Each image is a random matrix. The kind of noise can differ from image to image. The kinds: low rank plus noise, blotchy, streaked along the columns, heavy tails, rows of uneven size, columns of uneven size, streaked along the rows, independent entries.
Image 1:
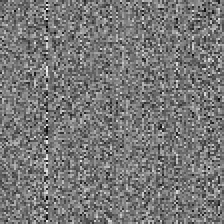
columns of uneven size
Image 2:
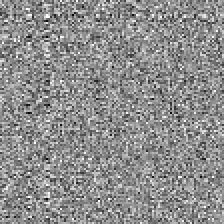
low rank plus noise
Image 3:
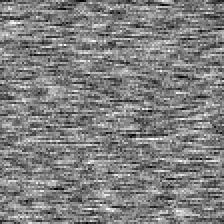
streaked along the rows
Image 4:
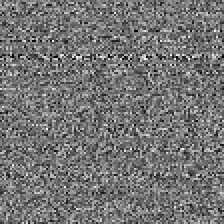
rows of uneven size
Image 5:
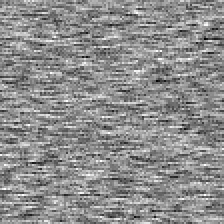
streaked along the rows
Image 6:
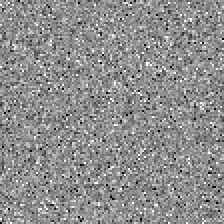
heavy tails
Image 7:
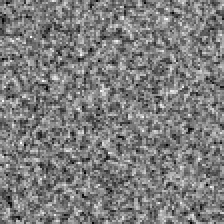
blotchy
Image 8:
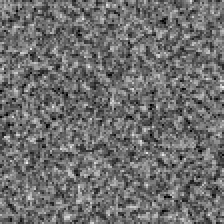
blotchy
